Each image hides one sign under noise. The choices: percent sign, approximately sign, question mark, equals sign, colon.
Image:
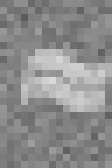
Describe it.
light approximately sign
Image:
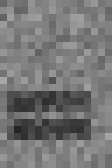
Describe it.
dark equals sign
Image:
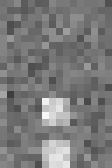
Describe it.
light colon, bottom middle
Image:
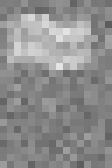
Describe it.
light approximately sign
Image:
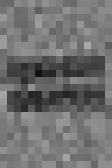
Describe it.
dark equals sign
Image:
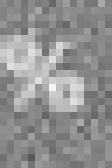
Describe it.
light percent sign
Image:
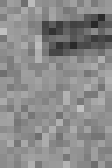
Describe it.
dark equals sign
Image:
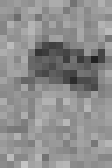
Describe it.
dark approximately sign
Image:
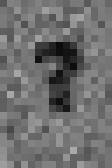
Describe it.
dark question mark, centre
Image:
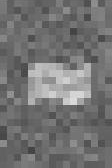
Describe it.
light approximately sign
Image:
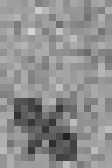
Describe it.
dark percent sign
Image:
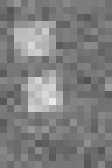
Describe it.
light colon
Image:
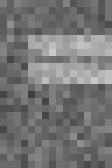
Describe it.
light equals sign
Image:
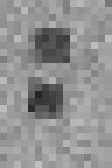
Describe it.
dark colon
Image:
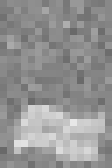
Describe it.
light approximately sign
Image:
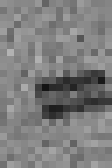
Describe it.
dark equals sign
